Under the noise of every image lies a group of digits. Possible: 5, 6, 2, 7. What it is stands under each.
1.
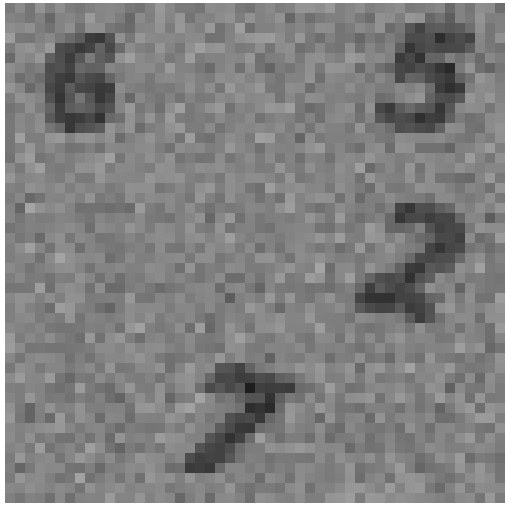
top left: 6; top right: 5; middle right: 2; bottom middle: 7
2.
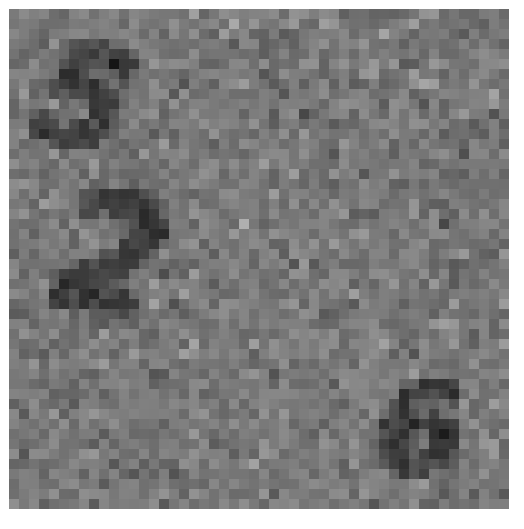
top left: 5; middle left: 2; bottom right: 6
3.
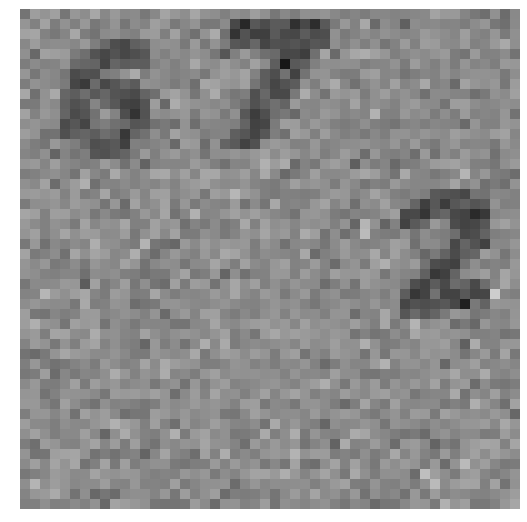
top left: 6; top middle: 7; middle right: 2
